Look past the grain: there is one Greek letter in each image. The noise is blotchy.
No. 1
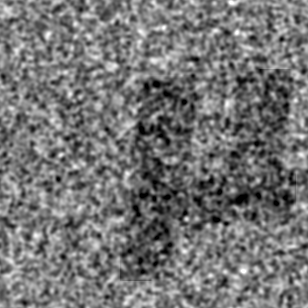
dark mu
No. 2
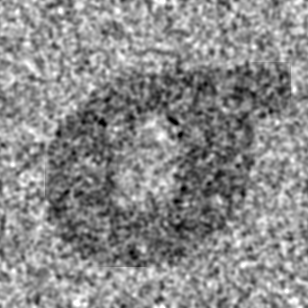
dark sigma
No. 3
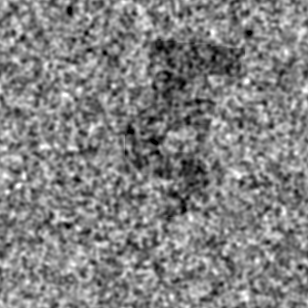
dark xi
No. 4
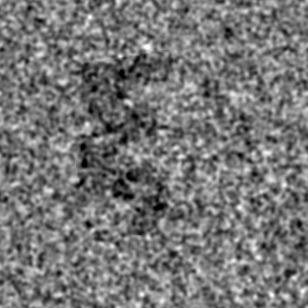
dark xi
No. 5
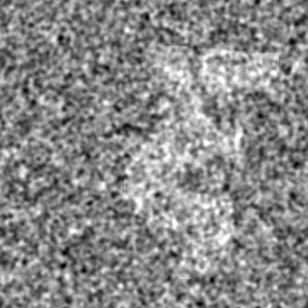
light xi
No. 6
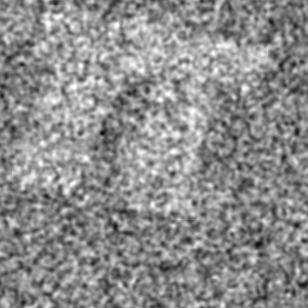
light pi
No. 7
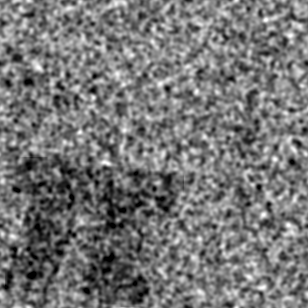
dark pi
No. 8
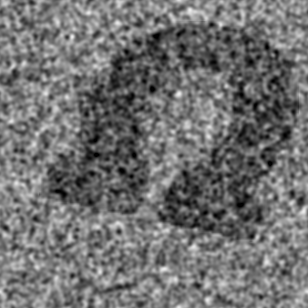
dark omega
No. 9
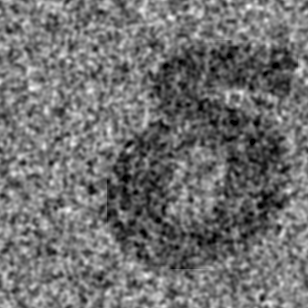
dark delta
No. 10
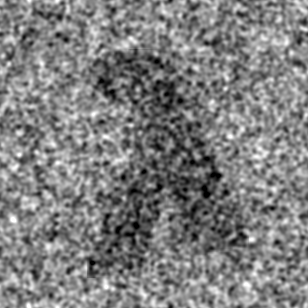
dark lambda
